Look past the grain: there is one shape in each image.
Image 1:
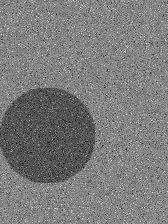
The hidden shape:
disc
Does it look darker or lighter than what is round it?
darker
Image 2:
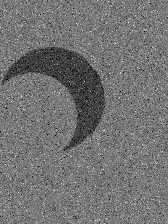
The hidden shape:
crescent
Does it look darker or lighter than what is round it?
darker
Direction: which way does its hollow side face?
down and left
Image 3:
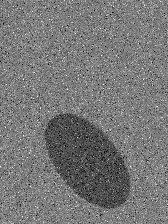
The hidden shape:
ellipse
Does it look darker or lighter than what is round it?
darker
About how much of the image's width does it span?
half
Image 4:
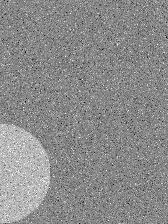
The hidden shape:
half disc
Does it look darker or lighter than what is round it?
lighter
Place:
bottom left
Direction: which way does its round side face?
right
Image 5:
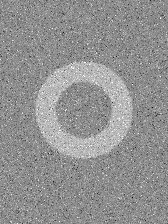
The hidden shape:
ring
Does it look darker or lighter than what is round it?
lighter
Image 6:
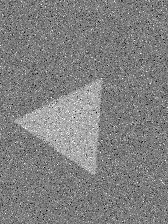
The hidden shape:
triangle
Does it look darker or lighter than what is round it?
lighter
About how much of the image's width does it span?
half
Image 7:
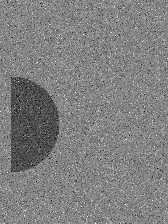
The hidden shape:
half disc
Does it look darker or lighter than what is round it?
darker
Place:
middle left
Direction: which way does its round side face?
right
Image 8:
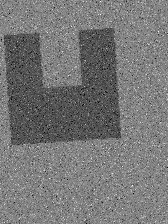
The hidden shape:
square with a notch
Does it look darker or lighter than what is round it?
darker
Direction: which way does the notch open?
up
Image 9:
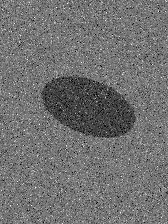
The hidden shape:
ellipse
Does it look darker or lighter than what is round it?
darker
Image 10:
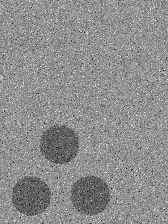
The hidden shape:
three dots
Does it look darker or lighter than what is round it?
darker
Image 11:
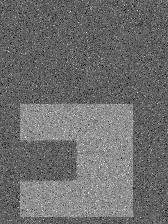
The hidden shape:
square with a notch
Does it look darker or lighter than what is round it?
lighter
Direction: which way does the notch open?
left
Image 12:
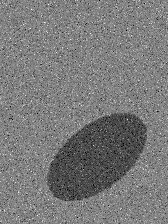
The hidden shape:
ellipse
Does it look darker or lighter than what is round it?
darker
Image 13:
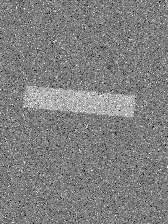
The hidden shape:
bar
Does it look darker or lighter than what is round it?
lighter
